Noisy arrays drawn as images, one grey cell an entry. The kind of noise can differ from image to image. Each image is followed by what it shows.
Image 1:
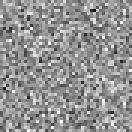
independent entries
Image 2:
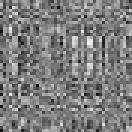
low rank plus noise
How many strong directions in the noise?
two
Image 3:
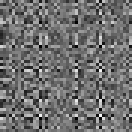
low rank plus noise
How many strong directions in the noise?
one
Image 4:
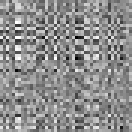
low rank plus noise
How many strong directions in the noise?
one
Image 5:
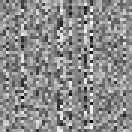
columns of uneven size
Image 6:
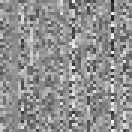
columns of uneven size
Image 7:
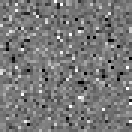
heavy tails
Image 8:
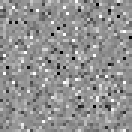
heavy tails
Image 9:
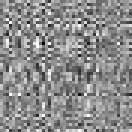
low rank plus noise
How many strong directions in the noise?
two
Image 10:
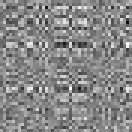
low rank plus noise
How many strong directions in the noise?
one
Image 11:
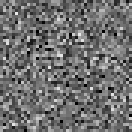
independent entries
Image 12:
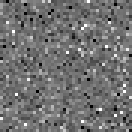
heavy tails
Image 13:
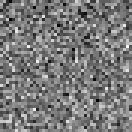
independent entries
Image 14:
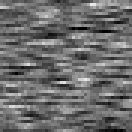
streaked along the rows
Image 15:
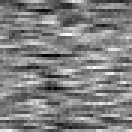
streaked along the rows
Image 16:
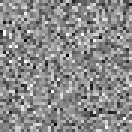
independent entries
